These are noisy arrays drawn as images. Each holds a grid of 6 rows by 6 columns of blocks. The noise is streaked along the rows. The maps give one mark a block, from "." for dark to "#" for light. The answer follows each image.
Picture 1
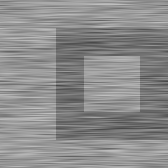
# # # # # #
# # . . . .
# # . # # .
# # . # # .
# # . . . .
# # # # # #
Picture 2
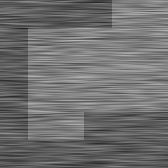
. . . . # #
. # # # # #
. # # # # #
. # # # # #
. # # . . .
. . . . . .
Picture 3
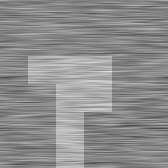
. . . . . .
. . . . . .
. # # # . .
. . # # . .
. . # . . .
. . # . . .
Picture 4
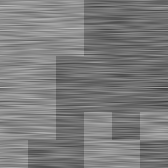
# # # . . .
# # # . . .
# # . . . .
# # . . . .
# # . # . #
# . . # # .
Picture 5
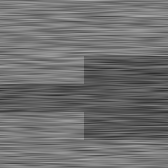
# # # # # #
# # # # # #
# # # . . .
. . . . . .
# # # . . .
# # # # # #
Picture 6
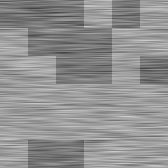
. . . # . #
# . . . # #
# # . . # .
# # # # # #
# # # # # #
# . . # # #
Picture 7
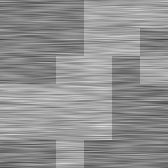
. . . # # #
. . . # # .
. . # # . #
# # # # . .
# # # # . .
. . # . . .
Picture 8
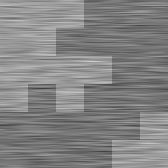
# # # . . .
# # . . . .
# # # # . .
# . # . . .
. . . . . #
. . . . # #
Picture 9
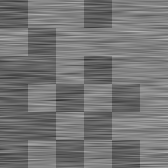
. # # . # #
# . # # # #
. . # . # #
. # . # . #
. . # . # #
. # . # . #
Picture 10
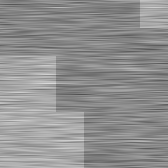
. . . . . #
. . . . . .
# # . . . .
# # . . . .
# # # . . .
# # # . . .
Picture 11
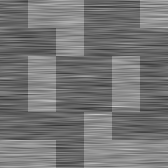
. # # . . #
. . # . . .
. # . . # .
. # . . # .
. . . # . .
# # . # # #
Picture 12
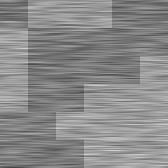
. # # # . .
# . . . . .
# . . . . #
# . . # # #
. . # # # #
. . . # # #
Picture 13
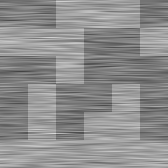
. . # # # .
# # # . . #
. . # . . .
. # . . # .
. # . # # .
# # # # # #
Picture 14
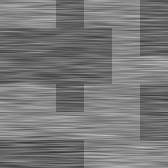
# # . # # .
. . . . # .
. . . . # #
# # . # # .
# # # # # .
. . . # # #
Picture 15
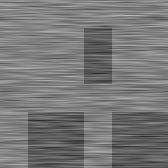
# # # # # #
# # # . # #
# # # . # #
# # # # # #
# . . # . .
# . . # . .
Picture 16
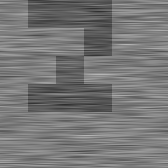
# . . . # #
# # # . # #
# # . # # #
# . . . # #
# # # # # #
# # # # # #
